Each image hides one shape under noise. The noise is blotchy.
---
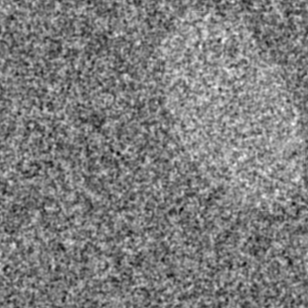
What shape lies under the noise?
ellipse
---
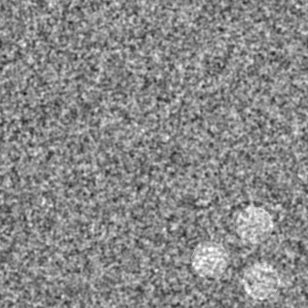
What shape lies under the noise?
three dots
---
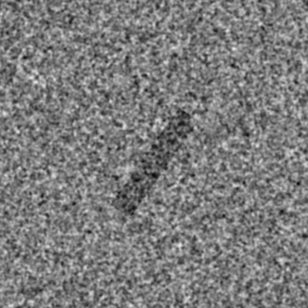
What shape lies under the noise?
bar
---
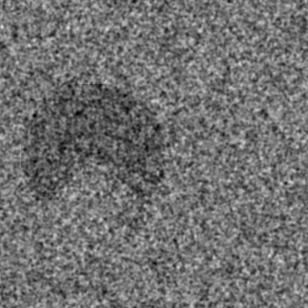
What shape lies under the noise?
disc with a wedge cut out
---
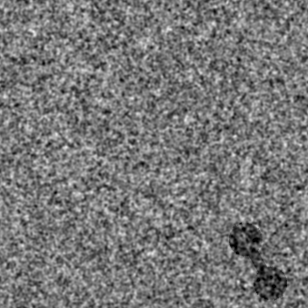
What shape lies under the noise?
dumbbell
